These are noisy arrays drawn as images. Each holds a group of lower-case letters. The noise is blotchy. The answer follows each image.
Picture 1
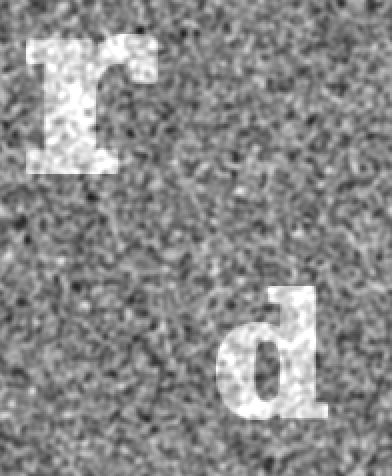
top left: r; bottom right: d
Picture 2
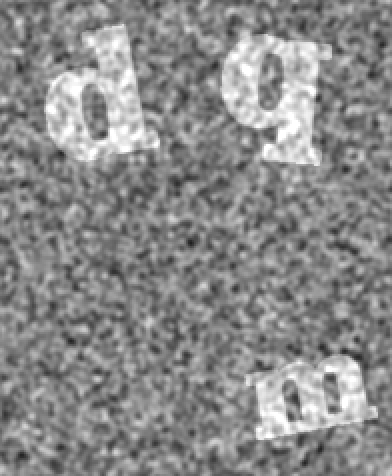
top left: d; top right: q; bottom right: m
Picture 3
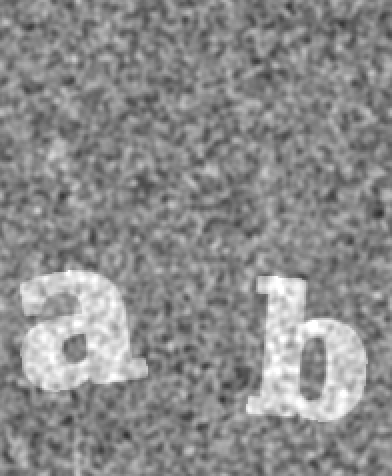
bottom left: a; bottom right: b
